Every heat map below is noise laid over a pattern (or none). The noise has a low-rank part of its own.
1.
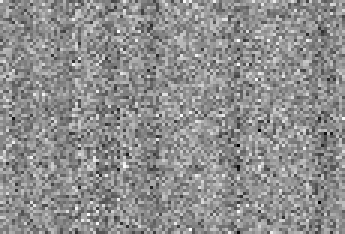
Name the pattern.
bands of columns
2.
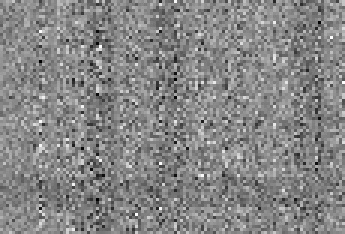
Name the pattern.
bands of rows crossing bands of columns
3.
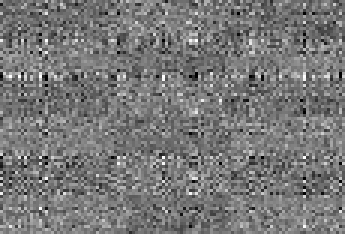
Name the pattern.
a checkerboard
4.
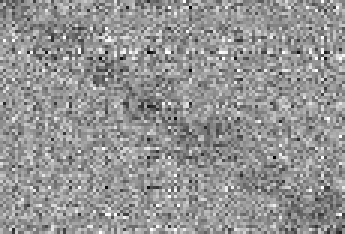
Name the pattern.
blocks along the diagonal
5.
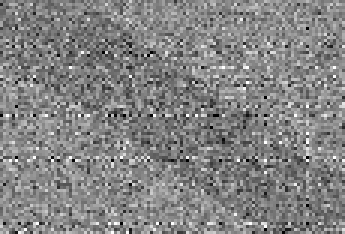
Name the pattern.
a diagonal band
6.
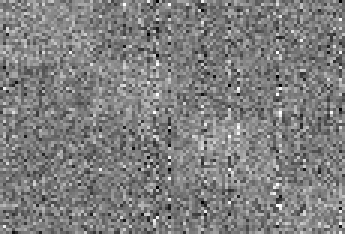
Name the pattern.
blocks along the diagonal
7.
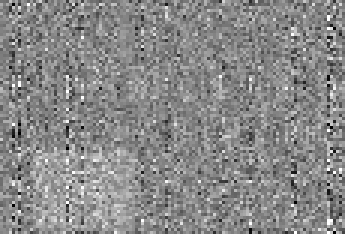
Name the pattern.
one block
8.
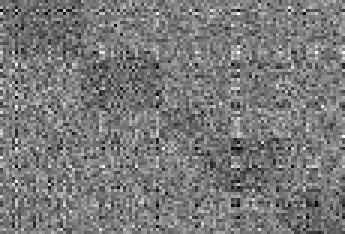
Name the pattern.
blocks along the diagonal
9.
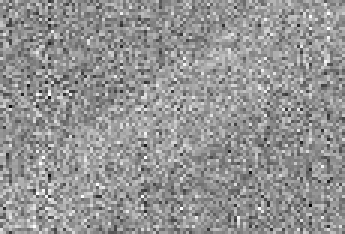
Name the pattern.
a diagonal band
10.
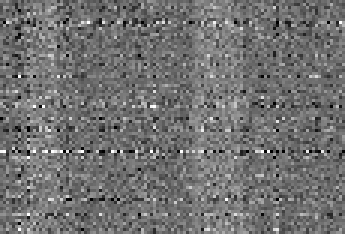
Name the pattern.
bands of columns
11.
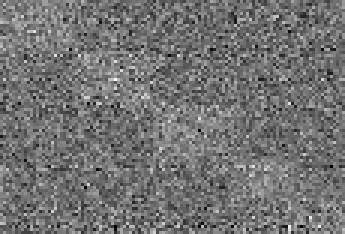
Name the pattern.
blocks along the diagonal
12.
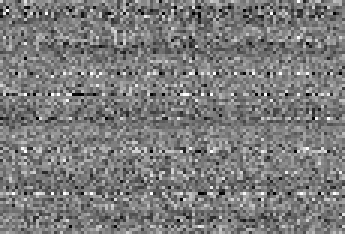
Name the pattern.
bands of rows
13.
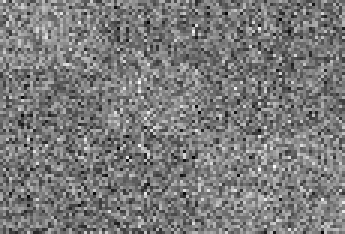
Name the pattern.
blocks along the diagonal
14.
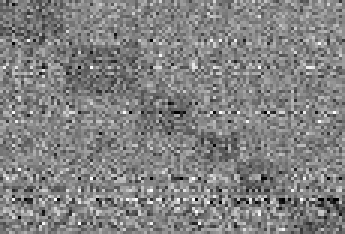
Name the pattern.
blocks along the diagonal
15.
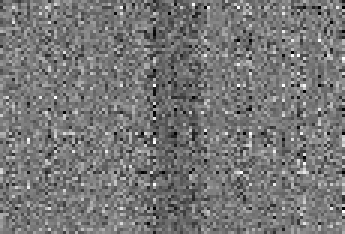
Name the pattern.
one band of columns
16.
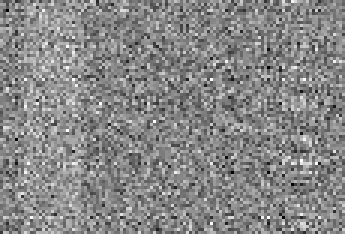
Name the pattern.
one band of columns
